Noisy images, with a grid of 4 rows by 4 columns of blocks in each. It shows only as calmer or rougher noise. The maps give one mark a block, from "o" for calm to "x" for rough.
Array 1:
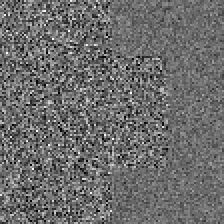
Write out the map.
x x o o
x x x o
x x x o
x x o o
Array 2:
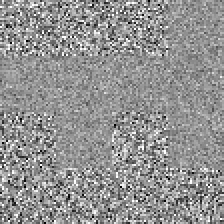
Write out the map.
x x x o
o o o o
x o x o
x x x x
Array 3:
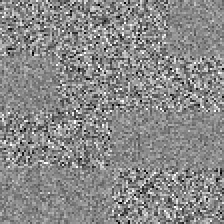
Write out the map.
x x x o
o x x x
x x o o
o o x x
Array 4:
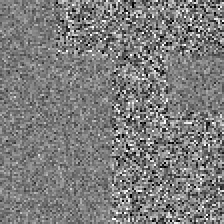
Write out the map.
o x x x
o o x o
o o x x
o o x x
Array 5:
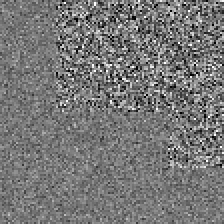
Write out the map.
o x x x
o x x x
o o o x
o o o o
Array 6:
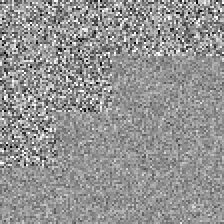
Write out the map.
x x x x
x x o o
x o o o
o o o o
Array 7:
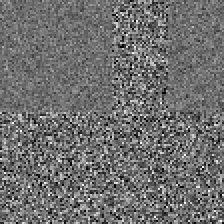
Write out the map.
o o x o
o o x o
x x x x
x x x x
